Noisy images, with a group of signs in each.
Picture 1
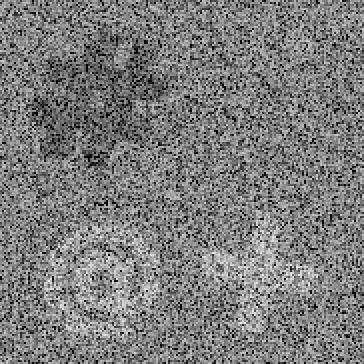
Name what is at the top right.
nothing
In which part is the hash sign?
top left
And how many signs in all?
3
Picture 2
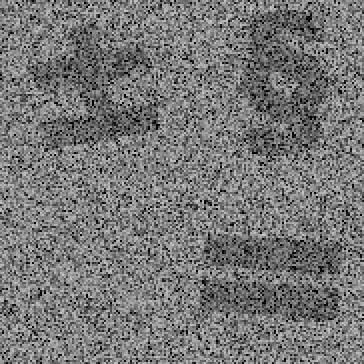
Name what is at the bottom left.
nothing
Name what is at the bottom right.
equals sign
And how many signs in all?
3
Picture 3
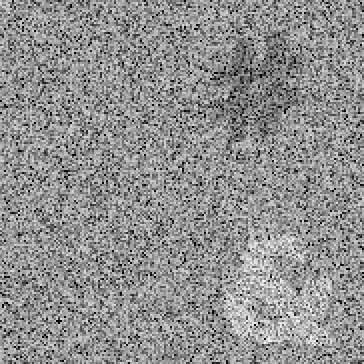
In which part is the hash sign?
top right
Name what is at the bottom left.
nothing
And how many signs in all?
2
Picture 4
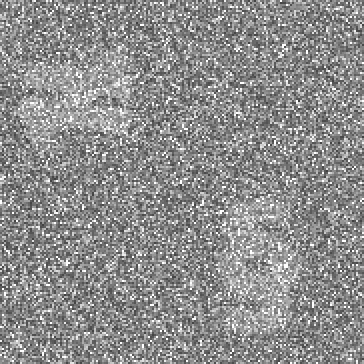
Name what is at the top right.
nothing
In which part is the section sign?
bottom right
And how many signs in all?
2
